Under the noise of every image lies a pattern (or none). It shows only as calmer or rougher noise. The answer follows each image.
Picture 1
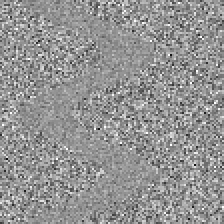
a wavy band
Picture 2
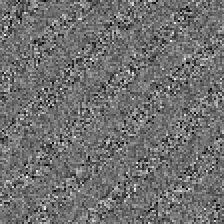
diagonal stripes
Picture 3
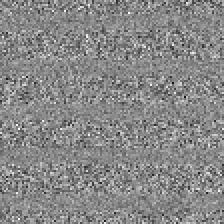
horizontal stripes
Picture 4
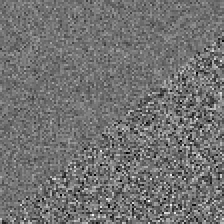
a sharp edge
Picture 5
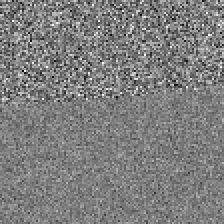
a sharp edge
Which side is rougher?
top
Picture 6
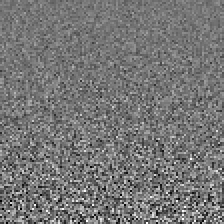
a smooth slope
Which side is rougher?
bottom
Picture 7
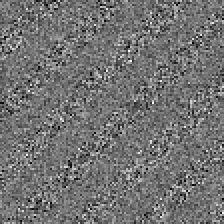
diagonal stripes
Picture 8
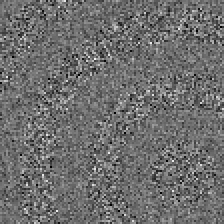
rings round one point
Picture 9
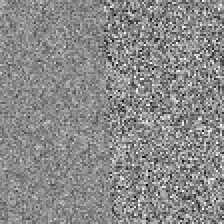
a sharp edge
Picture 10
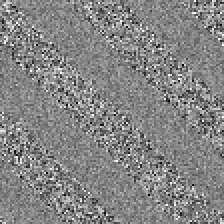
diagonal stripes
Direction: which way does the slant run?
top left to bottom right
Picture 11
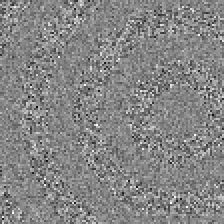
rings round one point
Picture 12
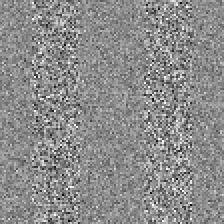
vertical stripes
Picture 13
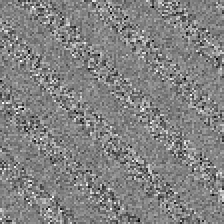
diagonal stripes
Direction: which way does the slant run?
top left to bottom right
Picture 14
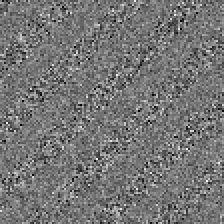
diagonal stripes
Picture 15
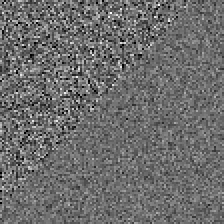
a sharp edge
